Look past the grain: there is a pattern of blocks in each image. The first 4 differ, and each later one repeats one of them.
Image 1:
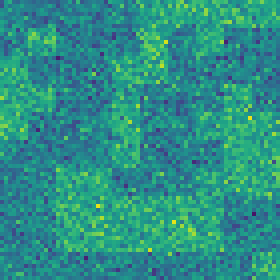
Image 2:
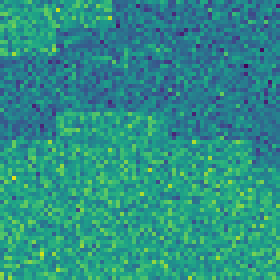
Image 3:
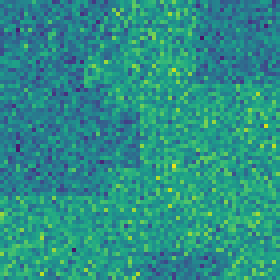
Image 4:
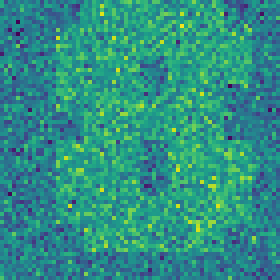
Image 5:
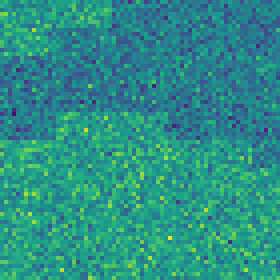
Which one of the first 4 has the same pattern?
2
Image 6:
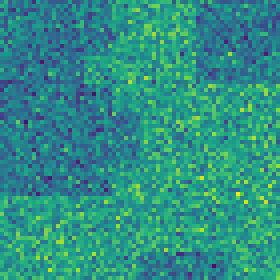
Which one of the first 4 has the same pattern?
3
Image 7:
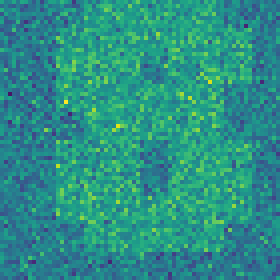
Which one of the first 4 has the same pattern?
4
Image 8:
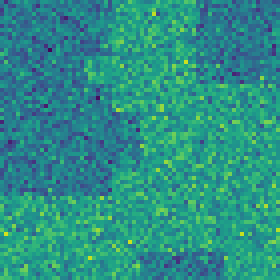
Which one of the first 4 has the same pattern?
3
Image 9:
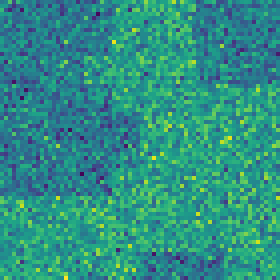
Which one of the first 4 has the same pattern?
3
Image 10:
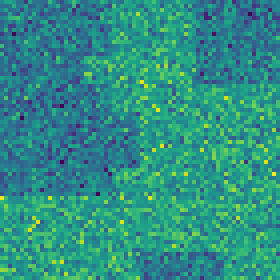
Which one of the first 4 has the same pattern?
3
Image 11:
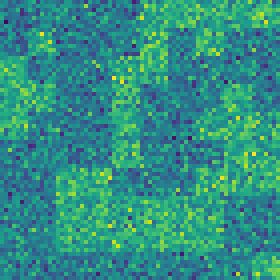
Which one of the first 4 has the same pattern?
1
